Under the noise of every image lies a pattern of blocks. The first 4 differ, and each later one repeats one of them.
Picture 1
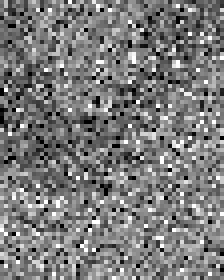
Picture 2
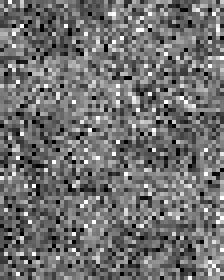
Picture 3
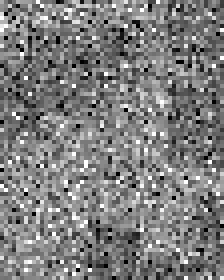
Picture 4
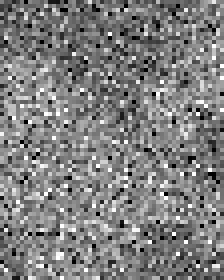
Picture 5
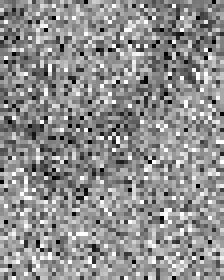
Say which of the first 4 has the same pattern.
1
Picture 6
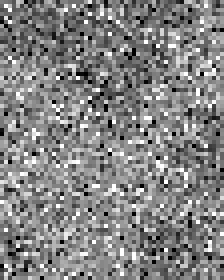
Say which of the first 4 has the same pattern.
4
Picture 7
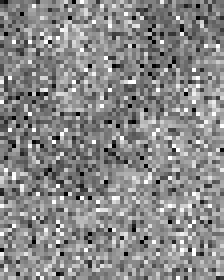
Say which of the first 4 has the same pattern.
1
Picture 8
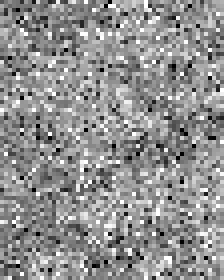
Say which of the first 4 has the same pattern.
2
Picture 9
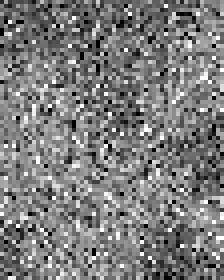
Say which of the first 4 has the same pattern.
4
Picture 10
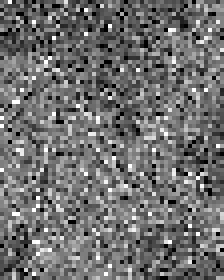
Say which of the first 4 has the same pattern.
4
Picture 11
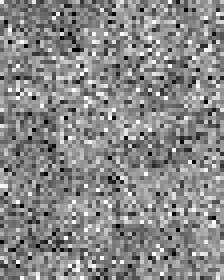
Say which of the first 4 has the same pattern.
2
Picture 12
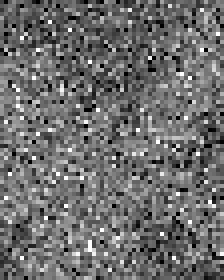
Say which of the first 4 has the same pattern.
4
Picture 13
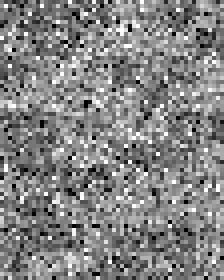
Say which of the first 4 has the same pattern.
2
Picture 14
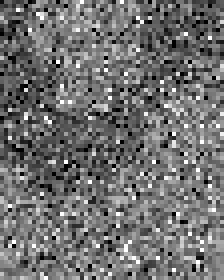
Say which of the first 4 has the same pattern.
1
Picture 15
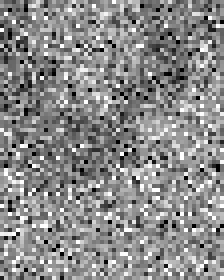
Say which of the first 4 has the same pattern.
1
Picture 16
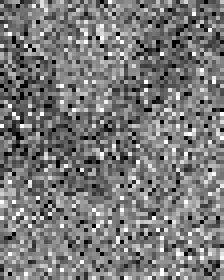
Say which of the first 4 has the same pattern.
1
